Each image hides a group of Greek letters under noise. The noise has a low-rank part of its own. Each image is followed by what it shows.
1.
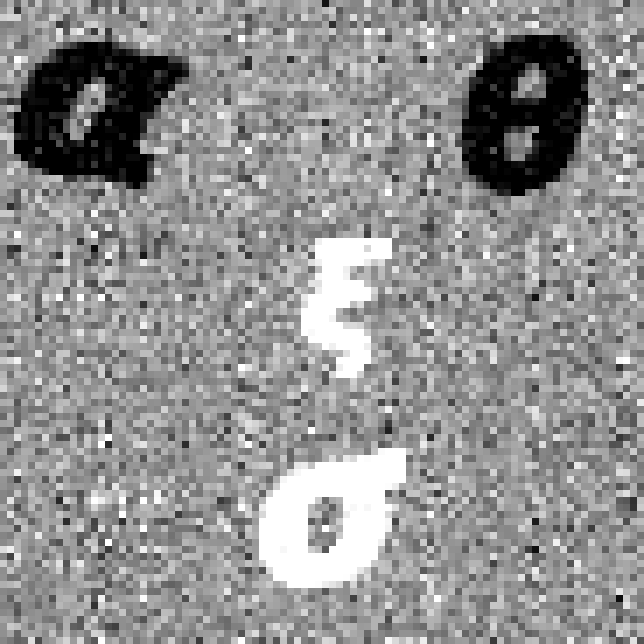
top left: dark alpha; top right: dark theta; centre: light xi; bottom middle: light sigma
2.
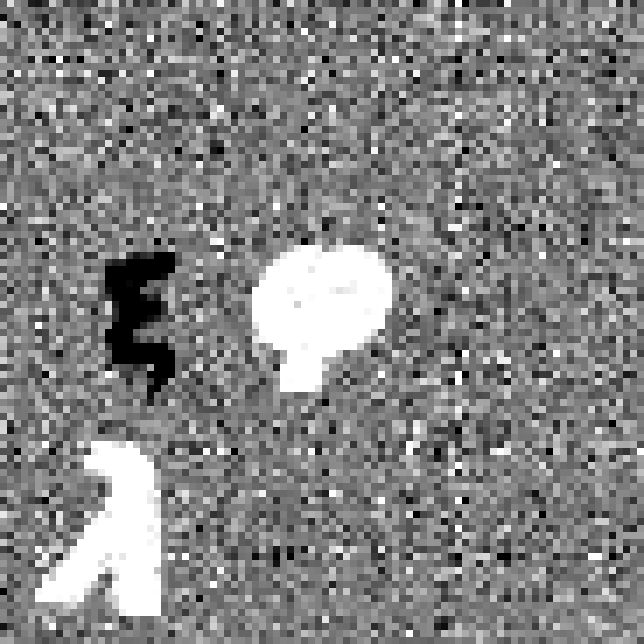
middle left: dark xi; centre: light phi; bottom left: light lambda
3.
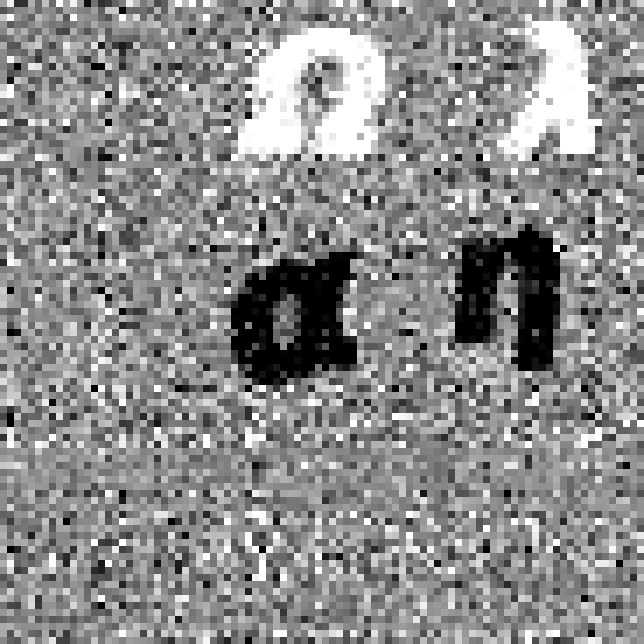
top middle: light omega; top right: light lambda; centre: dark alpha; middle right: dark eta
